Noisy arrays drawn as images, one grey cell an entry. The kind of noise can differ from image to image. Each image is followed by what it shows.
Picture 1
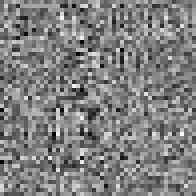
low rank plus noise
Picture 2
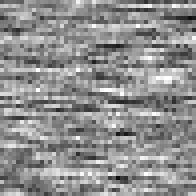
streaked along the rows
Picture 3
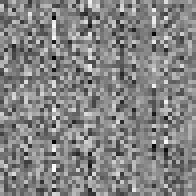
columns of uneven size
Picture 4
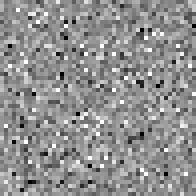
heavy tails
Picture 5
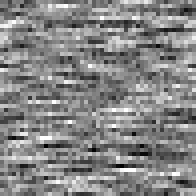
streaked along the rows
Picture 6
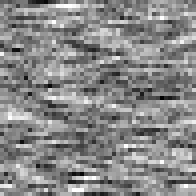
streaked along the rows
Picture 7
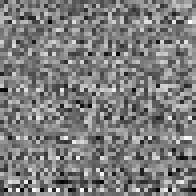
rows of uneven size
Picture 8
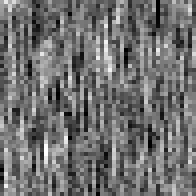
streaked along the columns
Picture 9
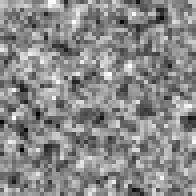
blotchy
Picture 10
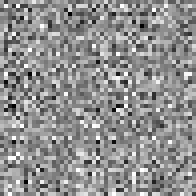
low rank plus noise
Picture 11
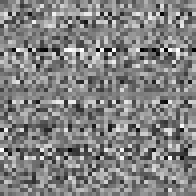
rows of uneven size
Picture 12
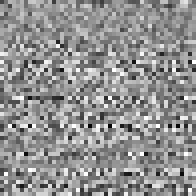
rows of uneven size
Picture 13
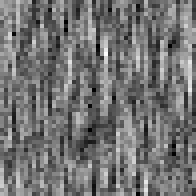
streaked along the columns
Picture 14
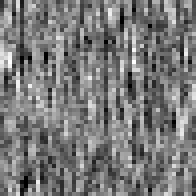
streaked along the columns
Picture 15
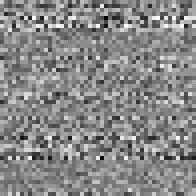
rows of uneven size
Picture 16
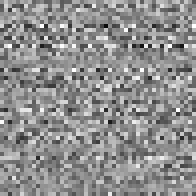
rows of uneven size
